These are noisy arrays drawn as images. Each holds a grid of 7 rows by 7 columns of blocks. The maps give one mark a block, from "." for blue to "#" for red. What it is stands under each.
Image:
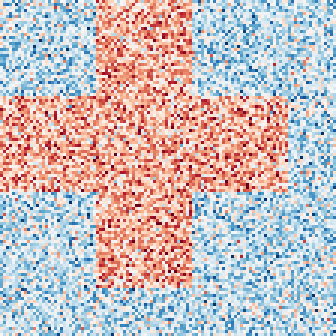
..##...
..##...
######.
######.
..##...
..##...
.......
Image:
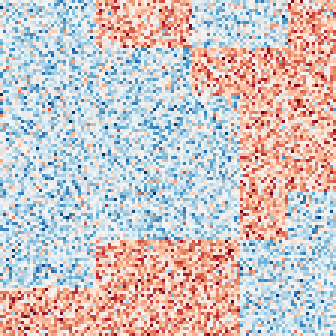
..##..#
....###
.....##
.....##
.....#.
..###..
#####..
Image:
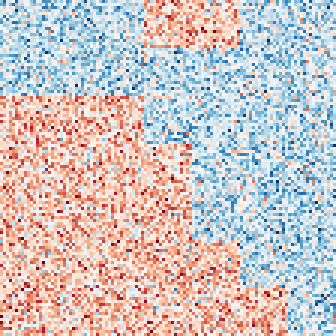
...##..
.......
###....
####...
####...
#####..
######.
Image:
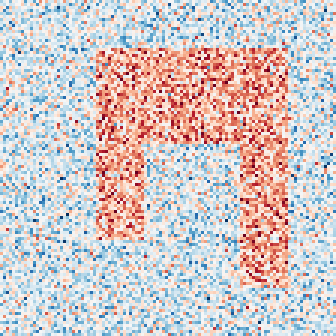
.......
..####.
..####.
..#..#.
..#..#.
.....#.
.......
